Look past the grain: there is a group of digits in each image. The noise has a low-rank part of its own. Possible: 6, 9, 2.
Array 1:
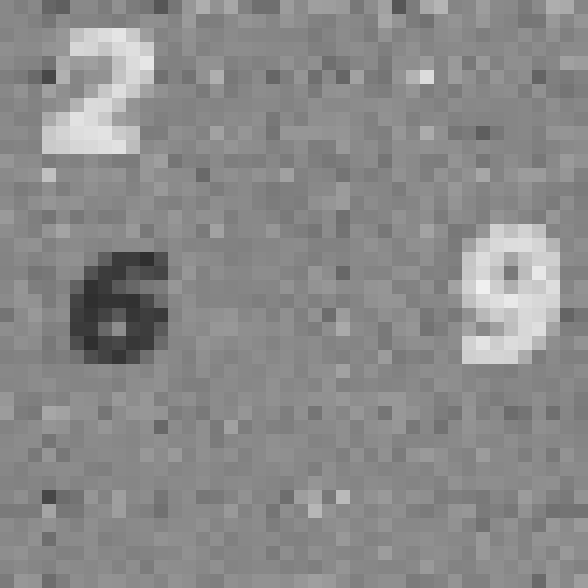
top left: light 2; middle left: dark 6; middle right: light 9
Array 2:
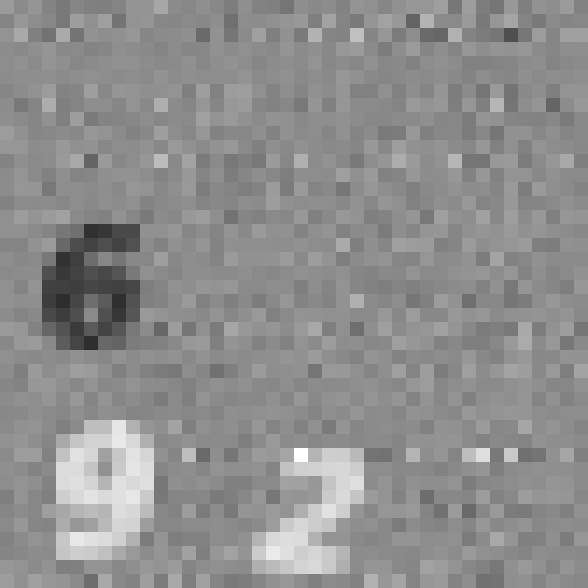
middle left: dark 6; bottom left: light 9; bottom middle: light 2
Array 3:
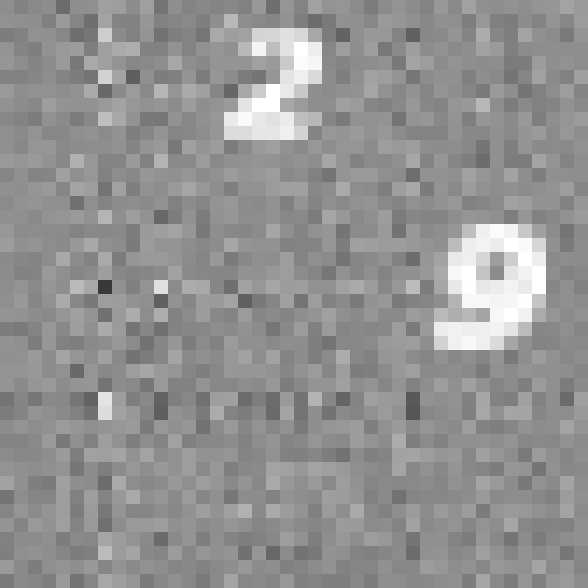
top middle: light 2; middle right: light 9
